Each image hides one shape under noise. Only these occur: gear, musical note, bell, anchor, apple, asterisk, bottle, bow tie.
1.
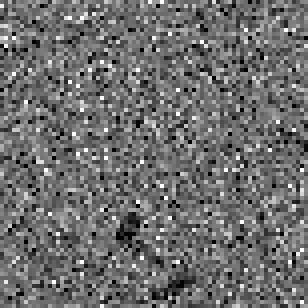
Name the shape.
musical note
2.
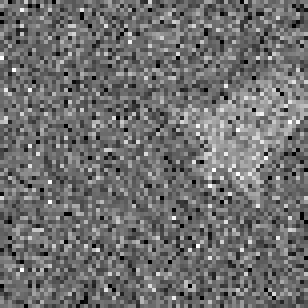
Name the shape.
bell
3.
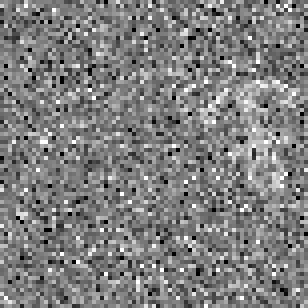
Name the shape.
anchor
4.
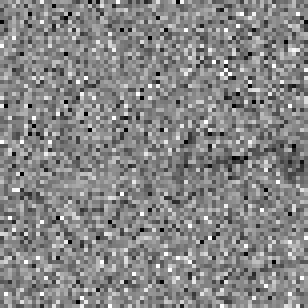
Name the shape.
musical note
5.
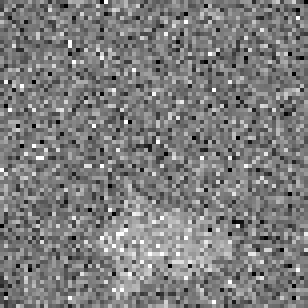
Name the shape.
bell
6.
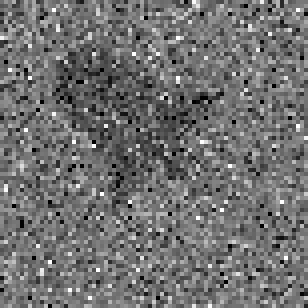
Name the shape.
bell
